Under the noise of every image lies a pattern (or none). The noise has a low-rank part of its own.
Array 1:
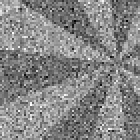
spokes from one point
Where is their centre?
middle right
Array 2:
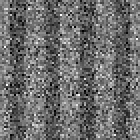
vertical stripes
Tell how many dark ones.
4
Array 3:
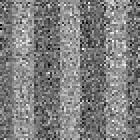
vertical stripes
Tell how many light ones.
3
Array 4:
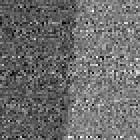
a sharp edge
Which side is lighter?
right
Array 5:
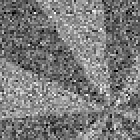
spokes from one point
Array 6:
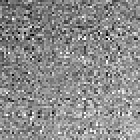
a smooth slope
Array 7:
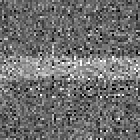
one horizontal stripe
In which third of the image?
middle
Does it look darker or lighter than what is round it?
lighter
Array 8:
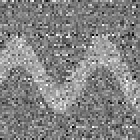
a wavy band
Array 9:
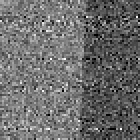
a sharp edge
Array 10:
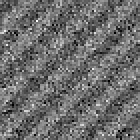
diagonal stripes
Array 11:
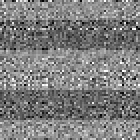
horizontal stripes
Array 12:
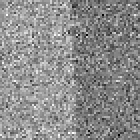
a sharp edge
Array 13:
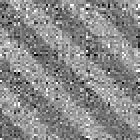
diagonal stripes
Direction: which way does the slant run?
top left to bottom right
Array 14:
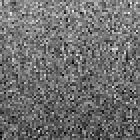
a smooth slope
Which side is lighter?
top
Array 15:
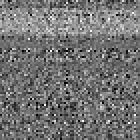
one horizontal stripe
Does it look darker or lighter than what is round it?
lighter
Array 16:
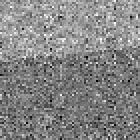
a sharp edge
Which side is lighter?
top
